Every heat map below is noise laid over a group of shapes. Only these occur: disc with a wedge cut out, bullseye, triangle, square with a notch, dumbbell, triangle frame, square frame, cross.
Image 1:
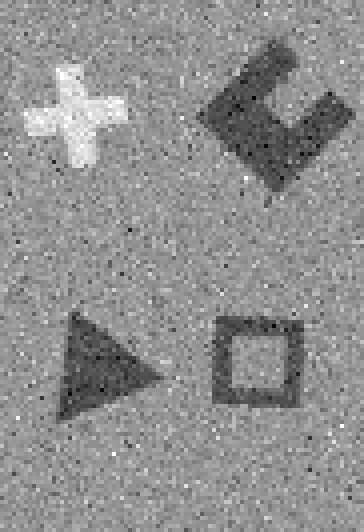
top left: light cross; top right: dark square with a notch; bottom left: dark triangle; bottom right: dark square frame
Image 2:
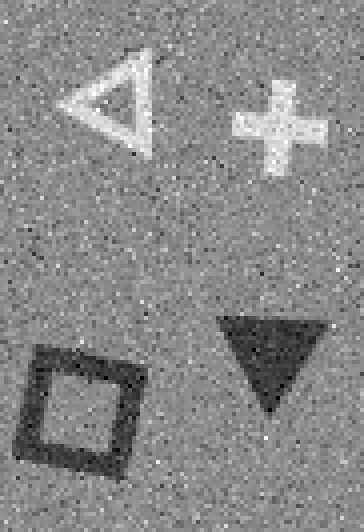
top left: light triangle frame; top right: light cross; bottom left: dark square frame; bottom right: dark triangle
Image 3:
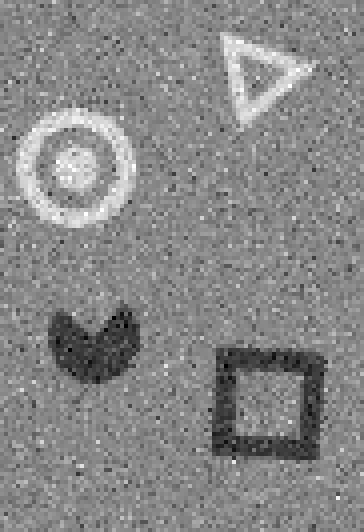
top left: light bullseye; top right: light triangle frame; bottom left: dark disc with a wedge cut out; bottom right: dark square frame
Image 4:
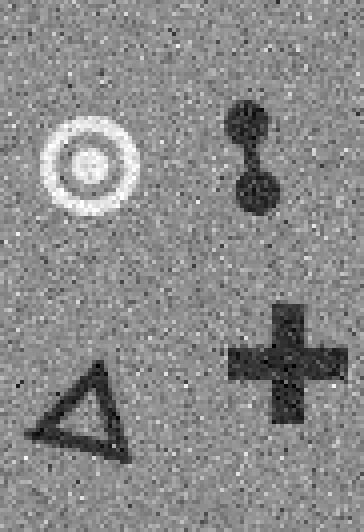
top left: light bullseye; top right: dark dumbbell; bottom left: dark triangle frame; bottom right: dark cross
